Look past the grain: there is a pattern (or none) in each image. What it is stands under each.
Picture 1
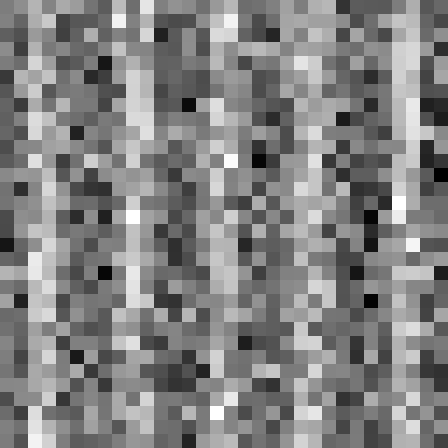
vertical stripes
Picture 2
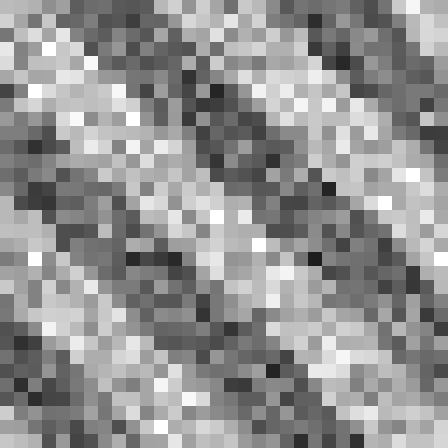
diagonal stripes
